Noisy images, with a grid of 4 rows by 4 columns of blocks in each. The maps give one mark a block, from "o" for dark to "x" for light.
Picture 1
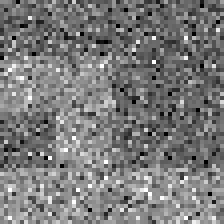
o o o o
x x o o
o x o o
x x x x
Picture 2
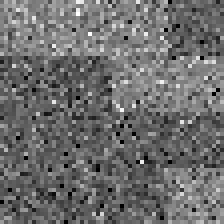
x x x o
o o x x
o o o o
o o o x
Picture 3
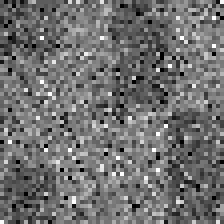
o x o x
x x o x
x x x o
o x x o
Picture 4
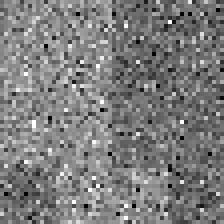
x x o o
x x o o
x x o o
o x x o
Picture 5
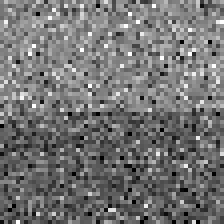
x x x x
x x x x
o o o o
o o o o
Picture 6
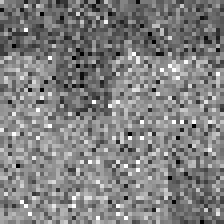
o o o o
x o x x
x x x x
x x x o
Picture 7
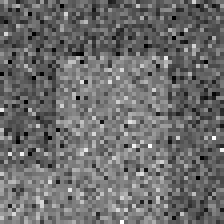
o o o o
o x x o
o x x o
x x x o
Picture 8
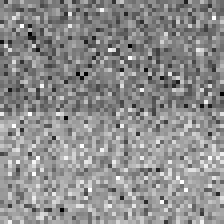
o o o o
o o o o
x x x x
x x x x
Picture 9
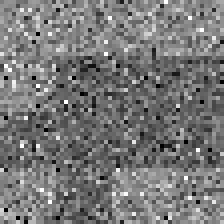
x x x x
x o o o
o o o o
x o x x
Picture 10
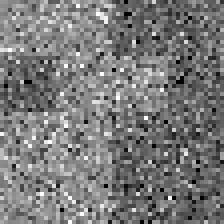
x x o o
o x x o
x x o o
x x o o
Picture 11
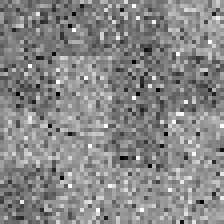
o o o x
o x o o
x x o x
o x x x
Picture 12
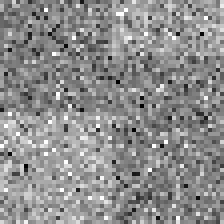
o o x x
o o o o
x x o o
x x o o
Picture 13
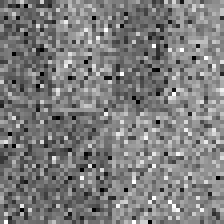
o x o x
o x o x
o o x x
o o x x
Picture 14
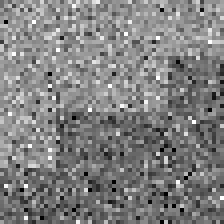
x x x x
x x x o
x o o o
o o o o
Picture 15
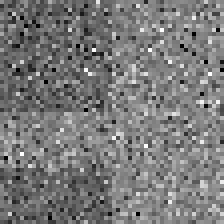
o o x x
o o x x
x x x x
o o x x
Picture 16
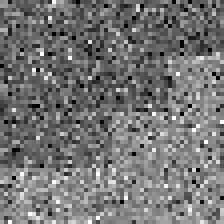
o o o o
o o o x
o o x x
x x x x
